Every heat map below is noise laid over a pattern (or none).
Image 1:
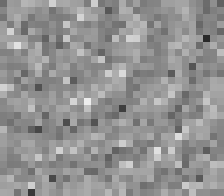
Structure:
rings round one point
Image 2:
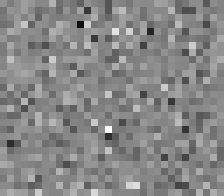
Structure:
only noise
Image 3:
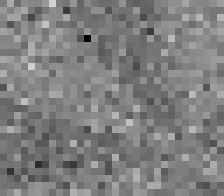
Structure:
spokes from one point
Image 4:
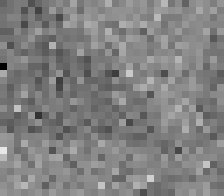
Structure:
spokes from one point
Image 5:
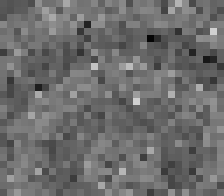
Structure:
rings round one point
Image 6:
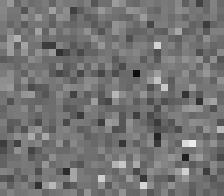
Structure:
only noise
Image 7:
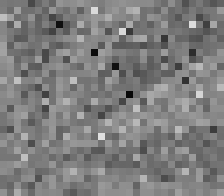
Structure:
spokes from one point
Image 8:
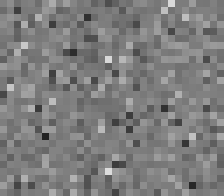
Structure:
only noise
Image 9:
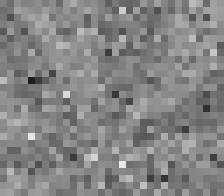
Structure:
spokes from one point
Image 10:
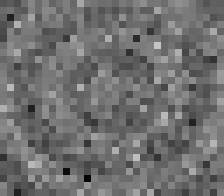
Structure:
rings round one point
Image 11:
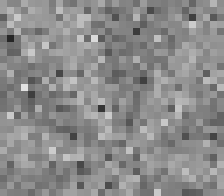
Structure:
spokes from one point
